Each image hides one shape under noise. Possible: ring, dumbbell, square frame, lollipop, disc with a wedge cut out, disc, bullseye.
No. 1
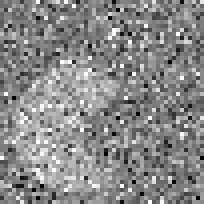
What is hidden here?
light disc with a wedge cut out
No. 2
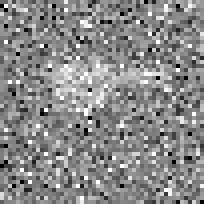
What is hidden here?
light lollipop
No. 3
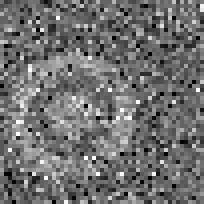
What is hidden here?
light bullseye
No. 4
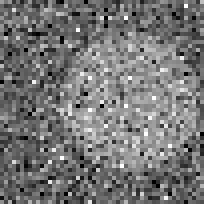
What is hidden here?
light disc
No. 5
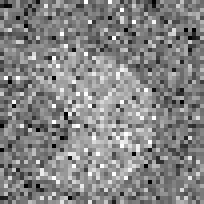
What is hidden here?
light disc with a wedge cut out
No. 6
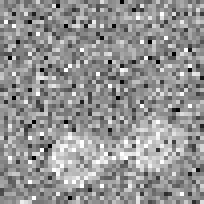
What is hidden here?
light dumbbell
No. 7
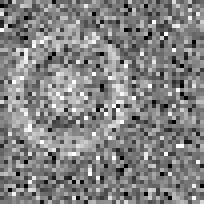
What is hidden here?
light bullseye
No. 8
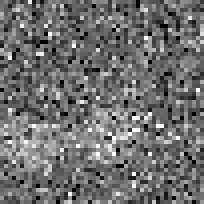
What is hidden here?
light dumbbell
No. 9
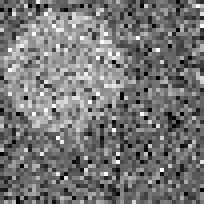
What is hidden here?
light disc
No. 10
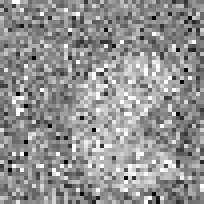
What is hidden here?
light disc with a wedge cut out
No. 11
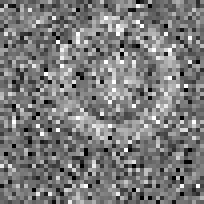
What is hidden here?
light bullseye
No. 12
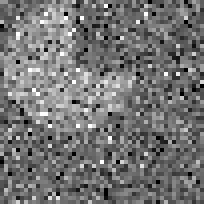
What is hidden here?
light disc with a wedge cut out
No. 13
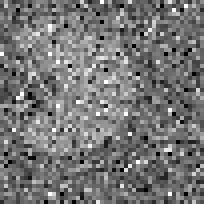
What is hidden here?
light disc with a wedge cut out
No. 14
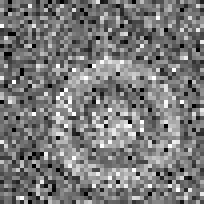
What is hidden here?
light bullseye
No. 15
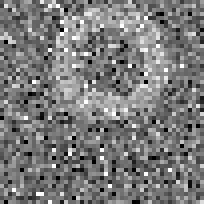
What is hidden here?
light ring
